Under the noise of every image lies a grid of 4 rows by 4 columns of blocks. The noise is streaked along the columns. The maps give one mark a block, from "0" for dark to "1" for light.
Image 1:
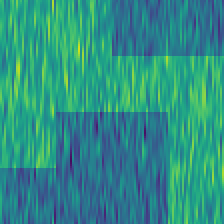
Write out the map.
1 1 0 0
1 1 1 1
1 0 0 1
0 0 0 1
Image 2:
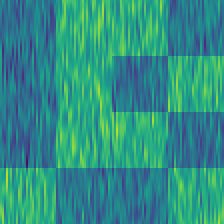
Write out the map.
0 1 1 0
0 1 0 1
0 1 1 0
1 0 0 1
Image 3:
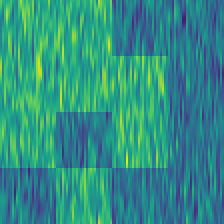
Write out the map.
1 1 0 0
1 1 1 0
1 0 1 0
0 1 0 0
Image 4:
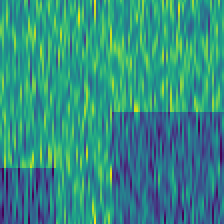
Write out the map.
1 1 1 1
1 1 1 1
1 1 0 0
0 1 0 0
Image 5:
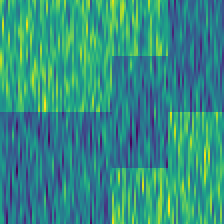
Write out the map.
1 1 1 0
1 1 0 0
0 0 0 1
0 0 1 1
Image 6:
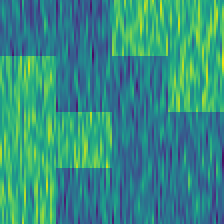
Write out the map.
0 0 1 1
1 0 0 1
1 1 0 0
1 0 0 0
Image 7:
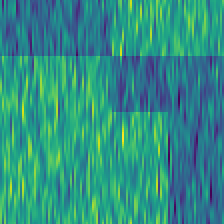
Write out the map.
0 0 1 1
1 1 0 0
1 1 1 0
1 1 1 0
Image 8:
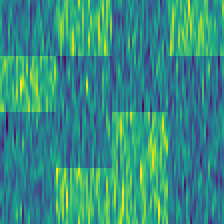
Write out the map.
0 1 0 1
1 0 0 0
0 0 1 0
0 1 1 0
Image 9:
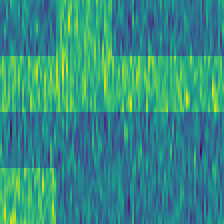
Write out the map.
0 1 0 0
1 1 1 1
0 0 0 0
1 0 0 0
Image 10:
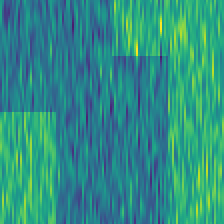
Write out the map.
0 0 1 1
0 0 0 1
1 0 0 1
1 0 0 1
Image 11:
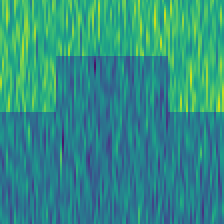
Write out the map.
1 1 1 1
1 0 0 1
0 0 0 0
0 0 0 0
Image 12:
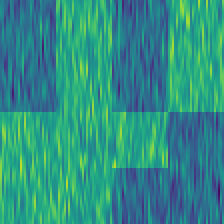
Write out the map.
0 1 0 1
0 1 0 1
1 1 1 0
1 1 0 0
